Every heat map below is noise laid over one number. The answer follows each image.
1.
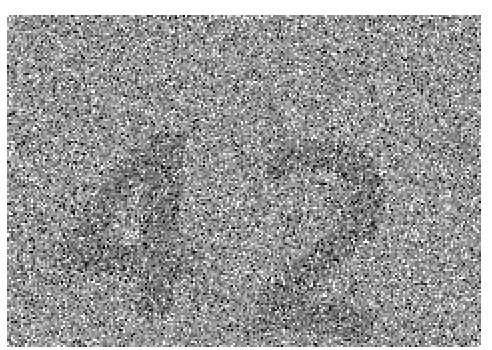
42
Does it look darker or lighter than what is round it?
darker
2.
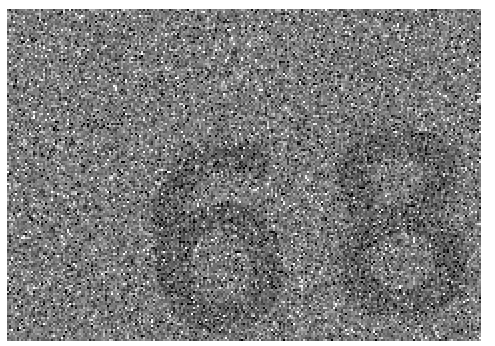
68
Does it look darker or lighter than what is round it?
darker
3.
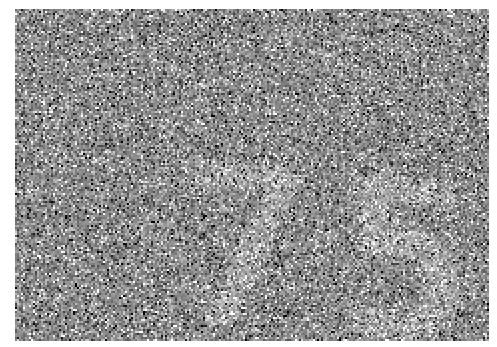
75
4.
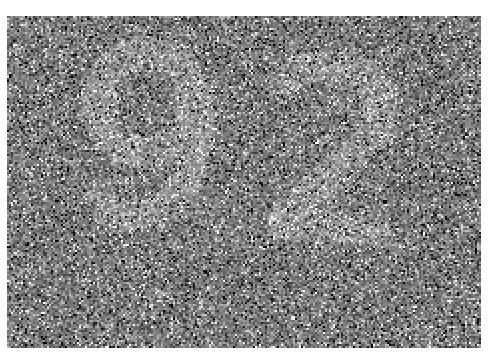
92
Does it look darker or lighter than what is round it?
lighter
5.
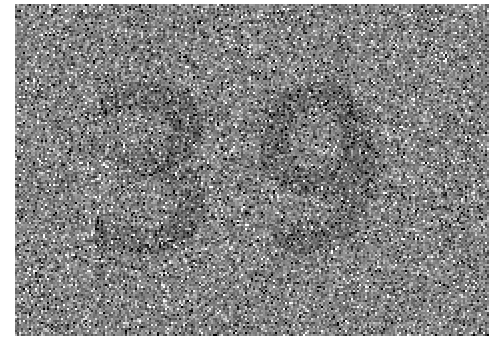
39
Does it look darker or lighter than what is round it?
darker
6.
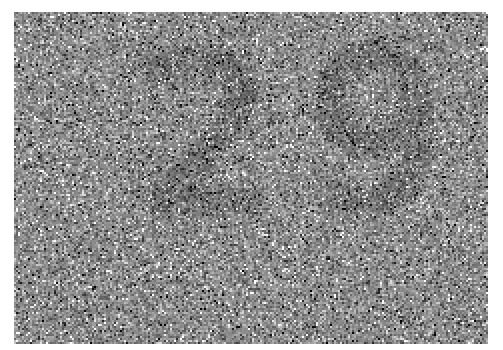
29
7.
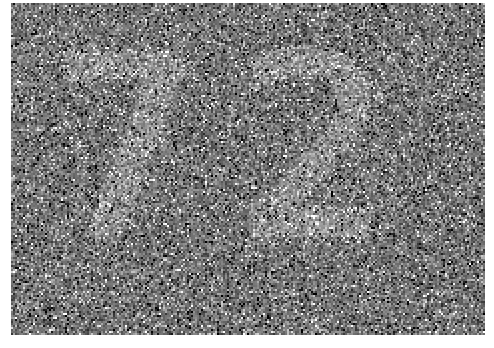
72
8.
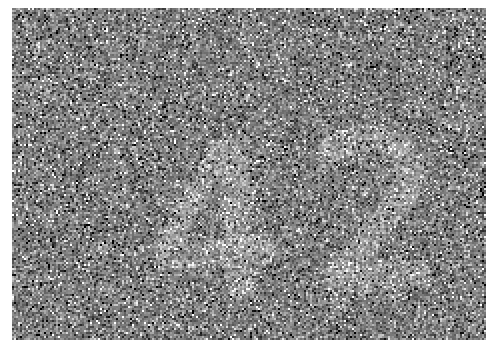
42
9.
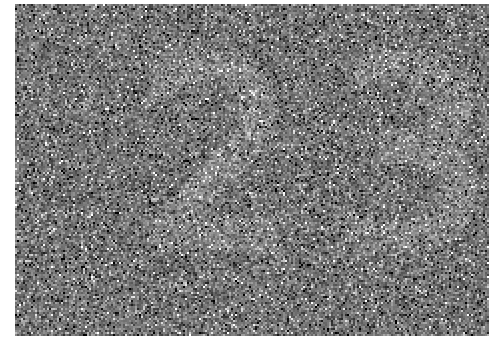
23
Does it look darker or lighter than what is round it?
lighter
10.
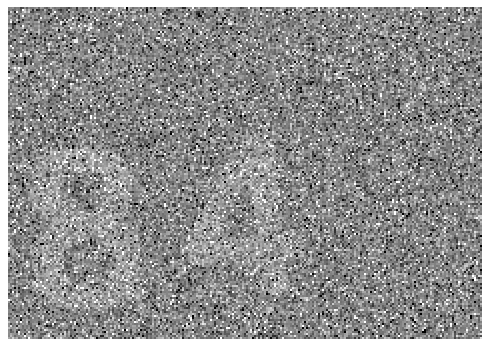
84
